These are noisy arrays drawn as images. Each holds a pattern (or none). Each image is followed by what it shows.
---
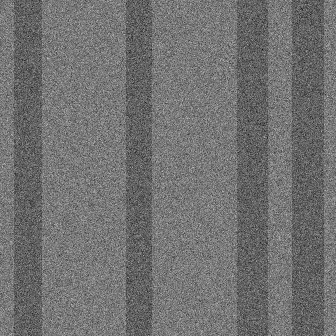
bands of columns
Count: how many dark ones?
4
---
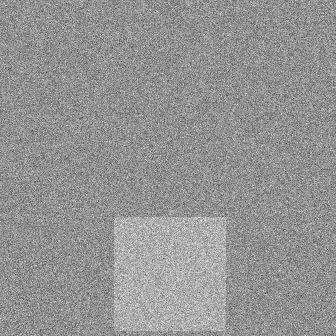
one block
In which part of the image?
bottom middle
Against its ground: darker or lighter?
lighter
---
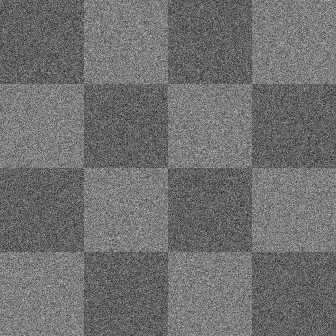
a checkerboard
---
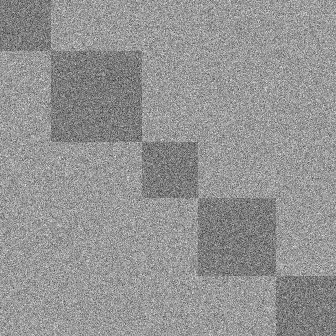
blocks along the diagonal
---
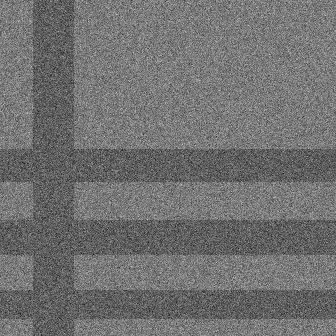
bands of rows crossing bands of columns
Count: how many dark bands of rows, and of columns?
3 and 1
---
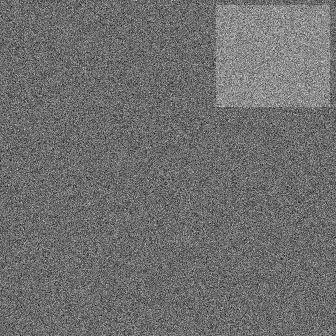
one block
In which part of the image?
top right
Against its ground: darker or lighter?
lighter
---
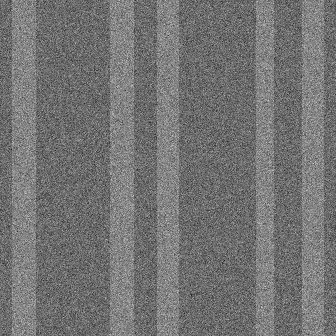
bands of columns
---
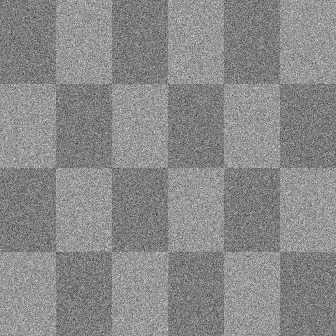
a checkerboard
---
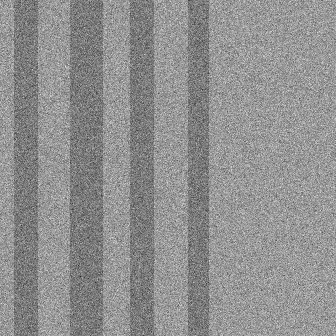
bands of columns
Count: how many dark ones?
4
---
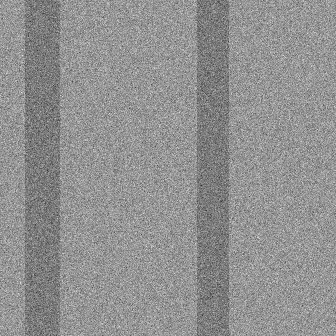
bands of columns
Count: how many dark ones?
2
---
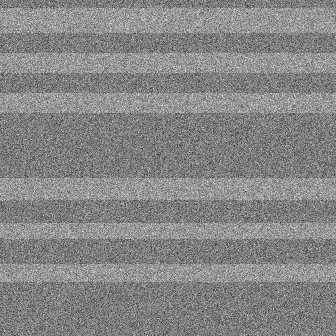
bands of rows
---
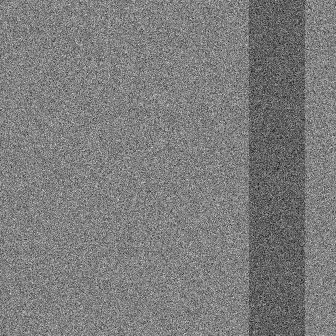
one band of columns
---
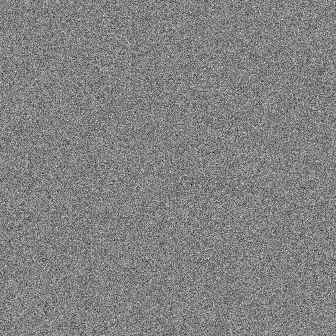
only noise
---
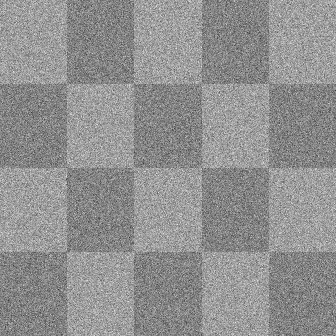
a checkerboard
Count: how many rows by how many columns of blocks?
4 by 5
